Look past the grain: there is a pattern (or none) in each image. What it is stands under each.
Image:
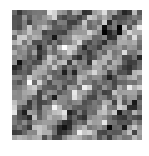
diagonal stripes
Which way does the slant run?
bottom left to top right
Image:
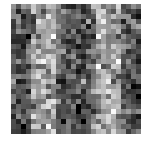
vertical stripes
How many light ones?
2
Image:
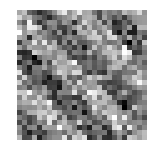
diagonal stripes
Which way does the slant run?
top left to bottom right
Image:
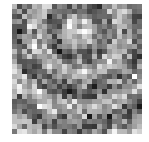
rings round one point
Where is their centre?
top middle
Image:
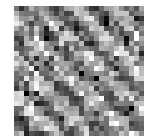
diagonal stripes
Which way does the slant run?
top left to bottom right
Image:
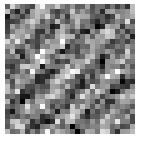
diagonal stripes
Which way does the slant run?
bottom left to top right
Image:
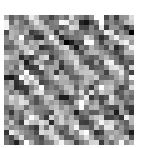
diagonal stripes
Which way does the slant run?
top left to bottom right
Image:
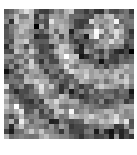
rings round one point
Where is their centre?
top right
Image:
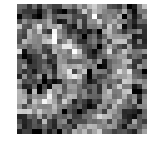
rings round one point
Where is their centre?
middle left
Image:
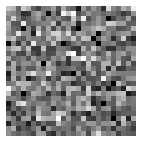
only noise
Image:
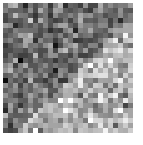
a sharp edge
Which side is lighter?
bottom right
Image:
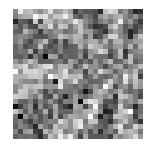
spokes from one point
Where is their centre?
middle right
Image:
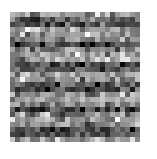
horizontal stripes
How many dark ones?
6
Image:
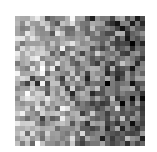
a smooth slope
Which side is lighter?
left
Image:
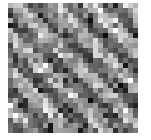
diagonal stripes
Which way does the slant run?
top left to bottom right
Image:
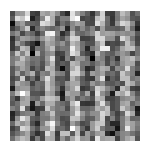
vertical stripes
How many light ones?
5
